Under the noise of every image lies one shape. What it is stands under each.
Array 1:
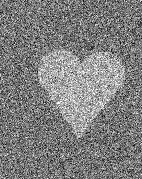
heart
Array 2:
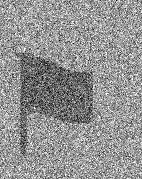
flag
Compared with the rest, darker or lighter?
darker
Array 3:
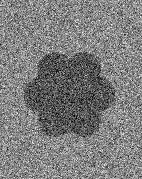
flower
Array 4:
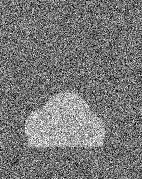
cloud
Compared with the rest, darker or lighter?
lighter
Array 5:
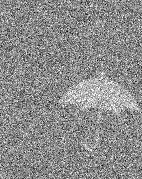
umbrella
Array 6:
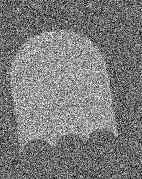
ghost
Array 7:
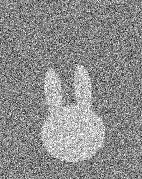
rabbit's head
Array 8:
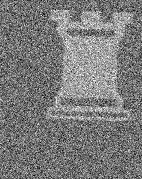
chess rook
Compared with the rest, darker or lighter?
lighter
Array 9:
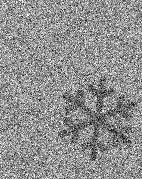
snowflake
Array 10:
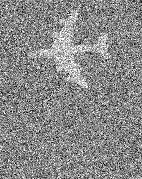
airplane
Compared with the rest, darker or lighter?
lighter
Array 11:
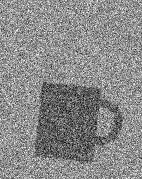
cup
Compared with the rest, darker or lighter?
darker
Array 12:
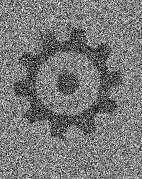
gear
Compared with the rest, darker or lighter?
darker
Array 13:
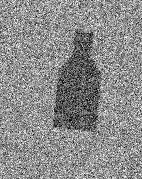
bottle
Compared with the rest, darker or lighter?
darker
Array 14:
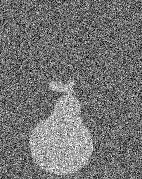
pear
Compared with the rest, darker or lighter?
lighter
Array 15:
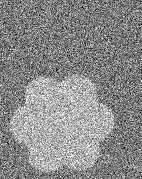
flower
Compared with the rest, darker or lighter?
lighter
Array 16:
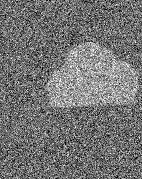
cloud
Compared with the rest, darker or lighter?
lighter
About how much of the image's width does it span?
two thirds
